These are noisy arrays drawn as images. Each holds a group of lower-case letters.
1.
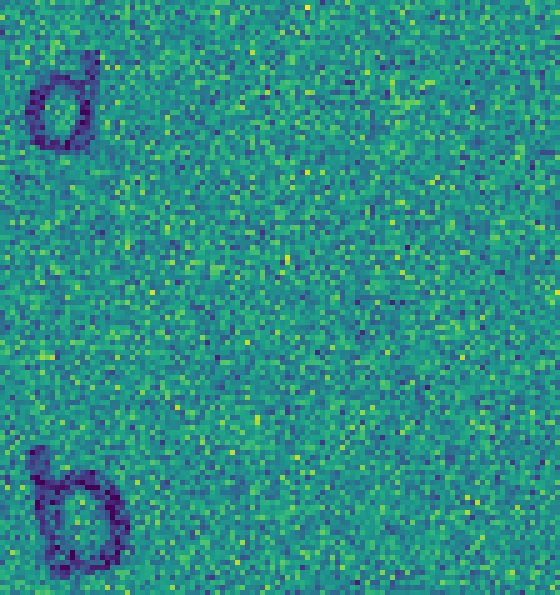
top left: d; bottom left: b
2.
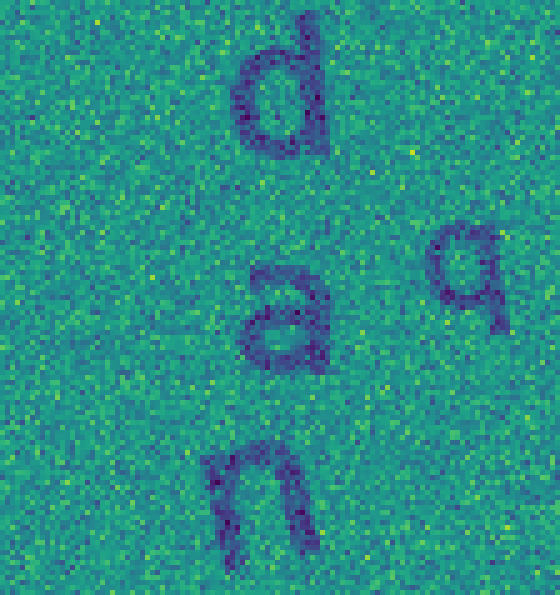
top middle: d; centre: a; middle right: q; bottom middle: n
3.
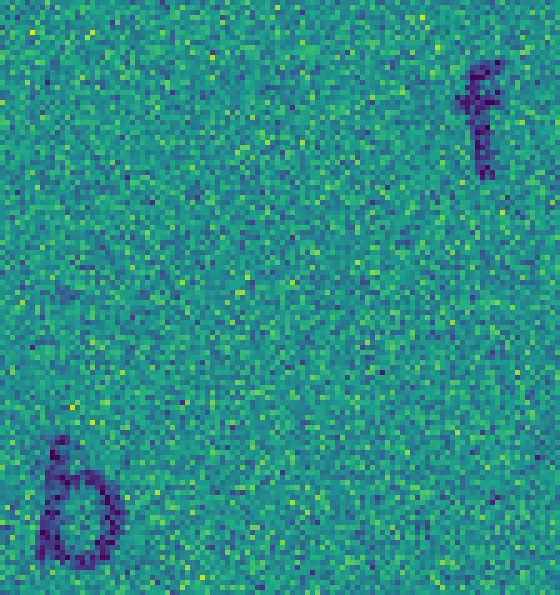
top right: f; bottom left: b
